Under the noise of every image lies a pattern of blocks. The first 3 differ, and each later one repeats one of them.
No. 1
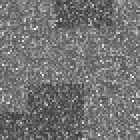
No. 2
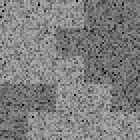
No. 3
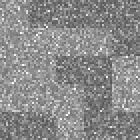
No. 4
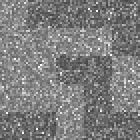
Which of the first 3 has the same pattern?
3
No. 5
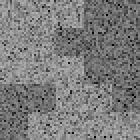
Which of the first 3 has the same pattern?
2
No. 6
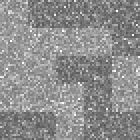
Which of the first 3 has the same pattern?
3
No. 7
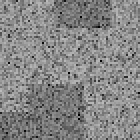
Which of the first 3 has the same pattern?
1
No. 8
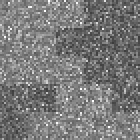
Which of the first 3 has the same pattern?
2
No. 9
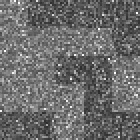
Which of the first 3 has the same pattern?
3
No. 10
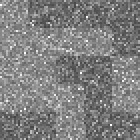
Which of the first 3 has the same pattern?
3
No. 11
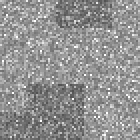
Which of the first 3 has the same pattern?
1
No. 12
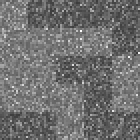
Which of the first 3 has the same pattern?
3
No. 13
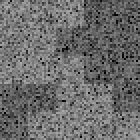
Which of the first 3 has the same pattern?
2
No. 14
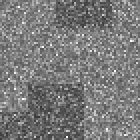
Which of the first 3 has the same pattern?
1
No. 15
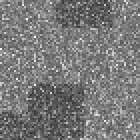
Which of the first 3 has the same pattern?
1
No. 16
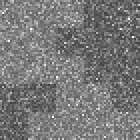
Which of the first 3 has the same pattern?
2
